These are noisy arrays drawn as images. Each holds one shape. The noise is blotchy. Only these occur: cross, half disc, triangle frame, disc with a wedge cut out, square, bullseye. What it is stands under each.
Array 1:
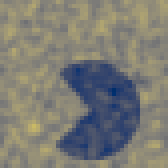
disc with a wedge cut out
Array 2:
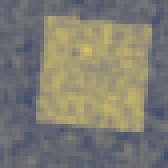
square
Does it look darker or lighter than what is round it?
lighter
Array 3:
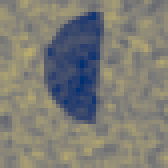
half disc
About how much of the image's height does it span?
two thirds
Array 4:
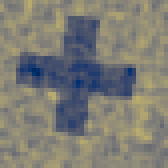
cross
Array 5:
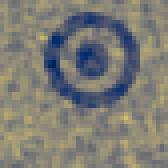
bullseye
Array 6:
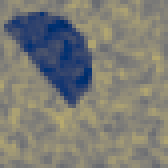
half disc
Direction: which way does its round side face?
up and right
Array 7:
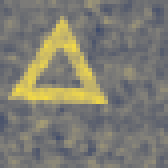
triangle frame
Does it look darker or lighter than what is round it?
lighter
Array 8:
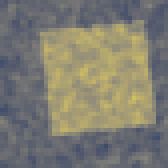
square
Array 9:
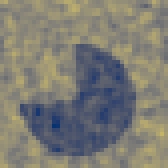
disc with a wedge cut out
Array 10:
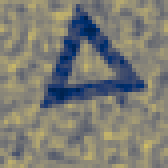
triangle frame
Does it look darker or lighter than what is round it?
darker
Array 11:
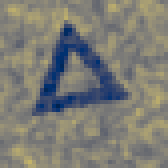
triangle frame
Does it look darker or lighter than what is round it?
darker
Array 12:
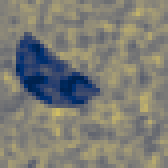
half disc
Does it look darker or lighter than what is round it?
darker
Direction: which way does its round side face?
down and left
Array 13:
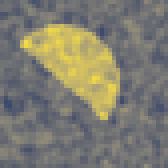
half disc
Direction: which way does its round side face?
up and right
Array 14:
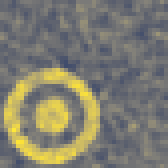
bullseye
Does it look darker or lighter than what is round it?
lighter
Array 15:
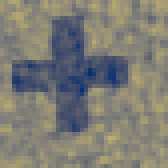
cross
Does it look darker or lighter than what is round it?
darker
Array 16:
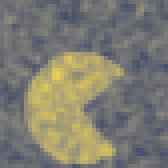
disc with a wedge cut out
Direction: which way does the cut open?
right
